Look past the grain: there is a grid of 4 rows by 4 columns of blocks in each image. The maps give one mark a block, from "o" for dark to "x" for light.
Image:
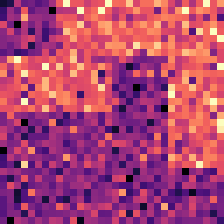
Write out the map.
oxxx
xxox
ooox
oooo
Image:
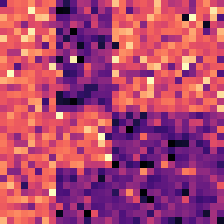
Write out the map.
xoxx
xoxx
xxoo
xooo
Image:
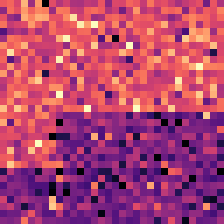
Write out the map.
xxxx
xxxx
xooo
oooo
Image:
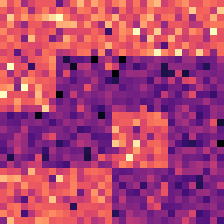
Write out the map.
xxxx
xooo
ooxo
xxoo
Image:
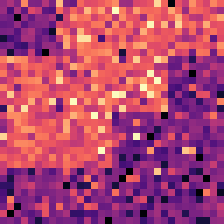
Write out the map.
oxxx
xxxo
xxoo
oooo
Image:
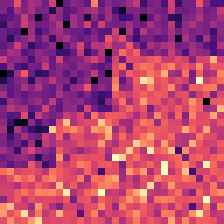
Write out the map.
oooo
ooxx
oxxx
xxxx
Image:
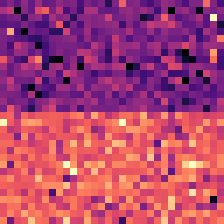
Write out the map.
oooo
oooo
xxxx
xxxx
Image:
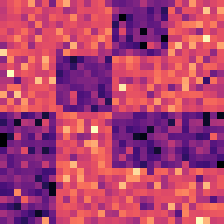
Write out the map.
xxox
xoxx
oxoo
oxxx
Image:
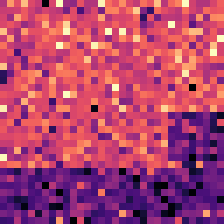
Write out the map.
xxxx
xxxx
xxxo
oooo
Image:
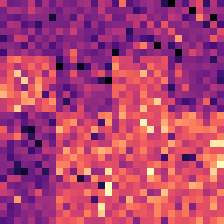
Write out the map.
oooo
xoxo
oxxx
oxxx
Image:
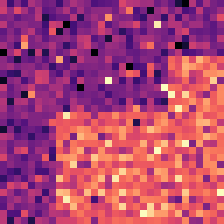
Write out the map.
oooo
ooox
oxxx
oxxx
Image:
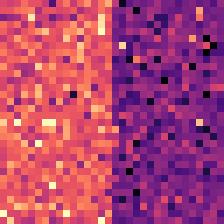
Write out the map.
xxoo
xxoo
xxoo
xxoo
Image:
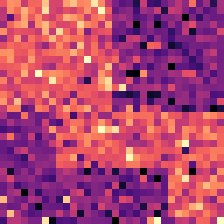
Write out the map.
xxoo
xxoo
oxxx
ooox
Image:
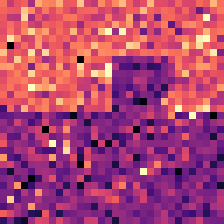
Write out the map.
xxxx
xxox
oooo
oooo
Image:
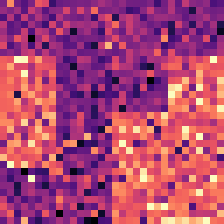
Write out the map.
oooo
xoox
xoxx
ooxx
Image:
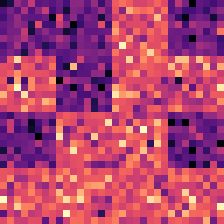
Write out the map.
ooxo
xoxx
oxxo
xxxx
